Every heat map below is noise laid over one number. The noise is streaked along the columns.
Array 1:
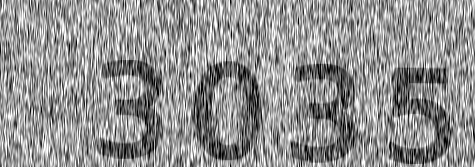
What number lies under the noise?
3035
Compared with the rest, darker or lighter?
darker
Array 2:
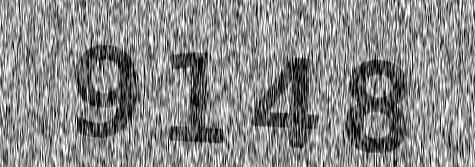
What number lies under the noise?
9148
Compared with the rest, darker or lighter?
darker
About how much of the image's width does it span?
two thirds
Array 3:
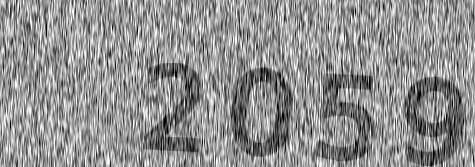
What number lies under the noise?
2059
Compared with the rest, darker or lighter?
darker
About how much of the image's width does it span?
two thirds
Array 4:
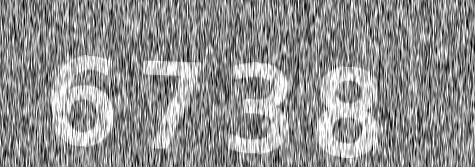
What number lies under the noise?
6738
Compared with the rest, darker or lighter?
lighter
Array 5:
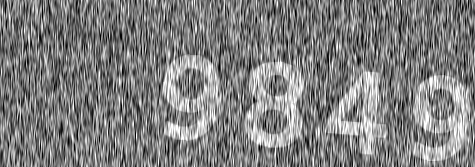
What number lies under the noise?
9849
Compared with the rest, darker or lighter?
lighter
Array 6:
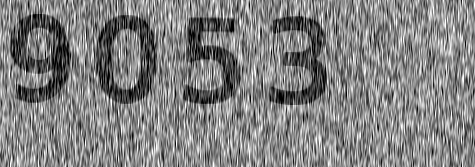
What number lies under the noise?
9053
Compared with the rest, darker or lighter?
darker
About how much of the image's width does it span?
two thirds
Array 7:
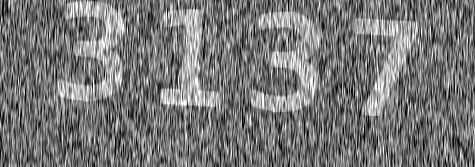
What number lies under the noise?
3137
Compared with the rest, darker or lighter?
lighter
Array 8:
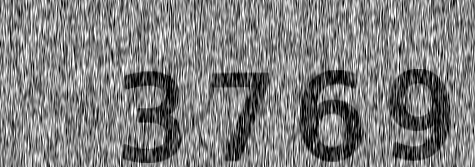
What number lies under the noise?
3769
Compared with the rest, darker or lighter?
darker
